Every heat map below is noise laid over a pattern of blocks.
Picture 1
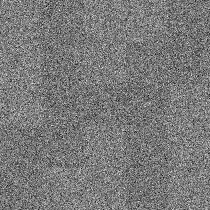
the same after a half turn
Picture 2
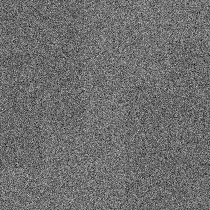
the same after a half turn
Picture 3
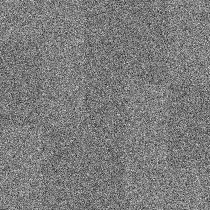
the same after a half turn
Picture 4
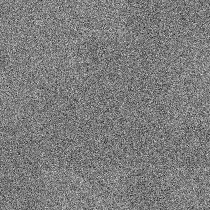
mirrored about the diagonal from the top left
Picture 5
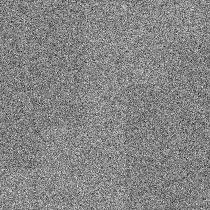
the same after a half turn
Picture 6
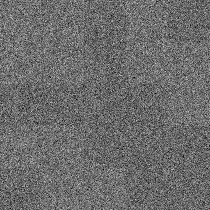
mirrored about the diagonal from the top left
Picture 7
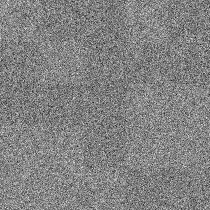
no symmetry
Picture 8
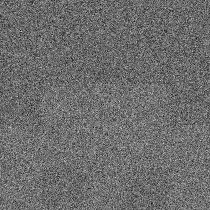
left and right mirror each other
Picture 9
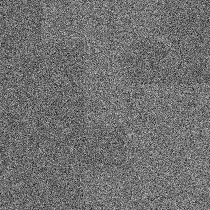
no symmetry
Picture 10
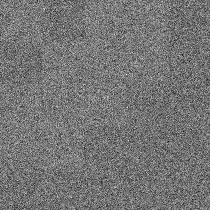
mirrored about the diagonal from the top left
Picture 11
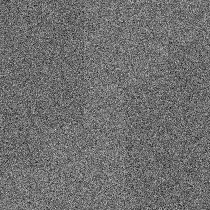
the same after a half turn
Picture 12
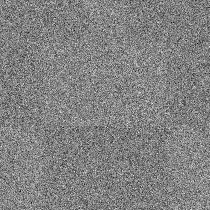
left and right mirror each other
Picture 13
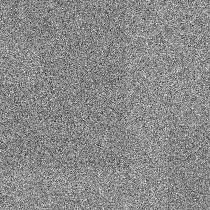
no symmetry
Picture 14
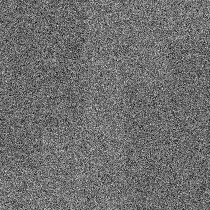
the same after a half turn
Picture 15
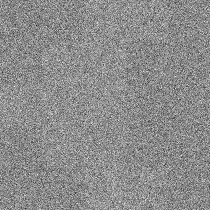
top and bottom mirror each other
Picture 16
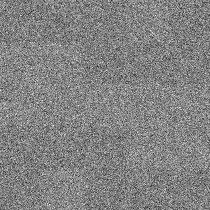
the same after a half turn
